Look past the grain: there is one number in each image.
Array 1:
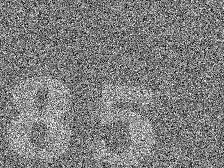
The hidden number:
85
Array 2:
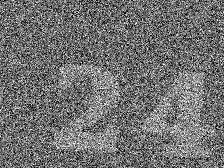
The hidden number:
24
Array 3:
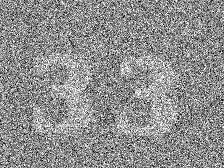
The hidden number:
33
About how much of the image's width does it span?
two thirds
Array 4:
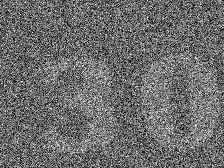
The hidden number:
30
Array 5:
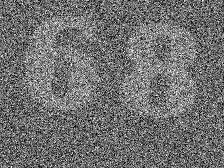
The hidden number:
68
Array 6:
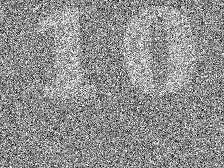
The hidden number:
10
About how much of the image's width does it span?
two thirds
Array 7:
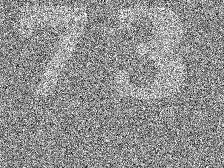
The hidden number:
73
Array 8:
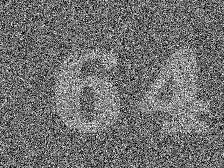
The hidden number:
64
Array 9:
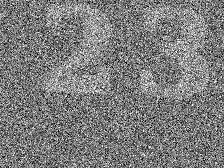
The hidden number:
23
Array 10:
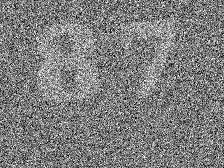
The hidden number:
87
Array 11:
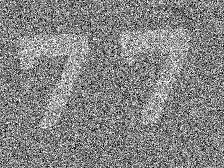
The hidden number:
77
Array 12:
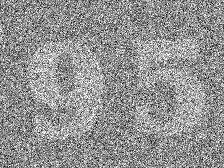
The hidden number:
95
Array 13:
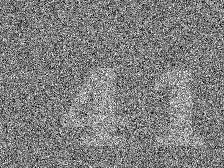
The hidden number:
41
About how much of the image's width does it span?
two thirds
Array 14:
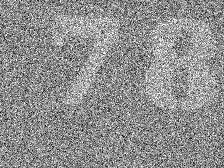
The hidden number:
78
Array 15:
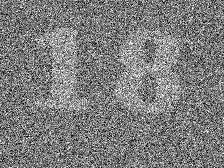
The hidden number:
18
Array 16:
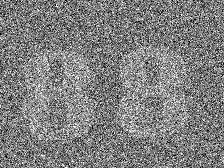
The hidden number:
88
